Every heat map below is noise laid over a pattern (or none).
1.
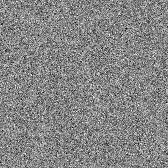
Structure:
only noise
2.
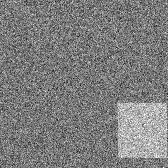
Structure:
one block
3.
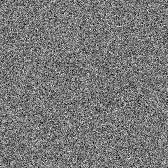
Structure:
only noise
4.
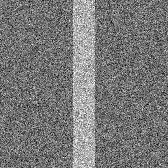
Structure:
one band of columns
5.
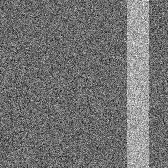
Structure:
one band of columns
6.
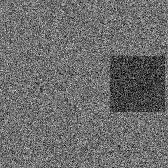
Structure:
one block
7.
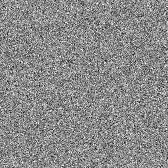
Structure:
only noise
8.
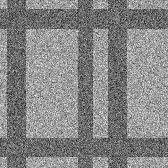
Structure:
bands of rows crossing bands of columns
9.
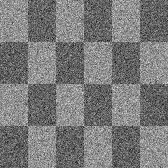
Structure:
a checkerboard
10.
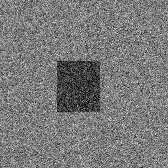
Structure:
one block
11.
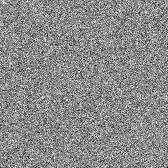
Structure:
only noise
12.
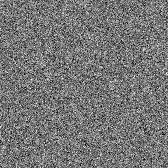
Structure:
only noise
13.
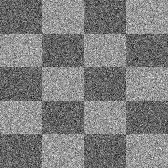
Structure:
a checkerboard
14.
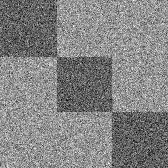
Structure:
blocks along the diagonal
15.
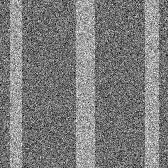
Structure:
bands of columns
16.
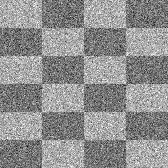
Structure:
a checkerboard
